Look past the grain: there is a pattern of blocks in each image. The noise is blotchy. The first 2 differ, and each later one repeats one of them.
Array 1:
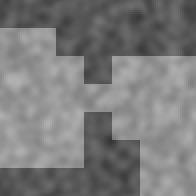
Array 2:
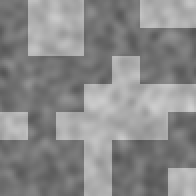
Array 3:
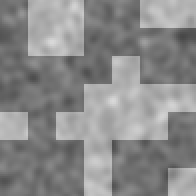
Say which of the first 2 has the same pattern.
2
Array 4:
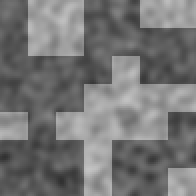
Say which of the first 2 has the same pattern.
2
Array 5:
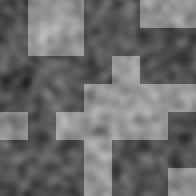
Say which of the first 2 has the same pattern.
2
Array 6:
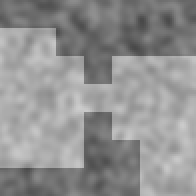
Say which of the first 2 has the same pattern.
1
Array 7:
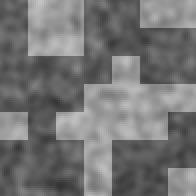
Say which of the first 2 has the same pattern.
2
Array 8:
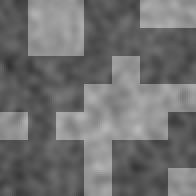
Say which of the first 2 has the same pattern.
2
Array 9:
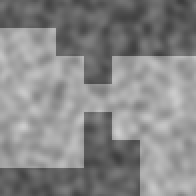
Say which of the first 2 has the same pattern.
1
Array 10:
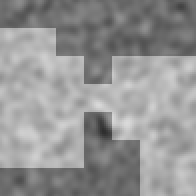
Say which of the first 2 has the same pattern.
1
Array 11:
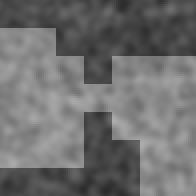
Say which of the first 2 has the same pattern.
1
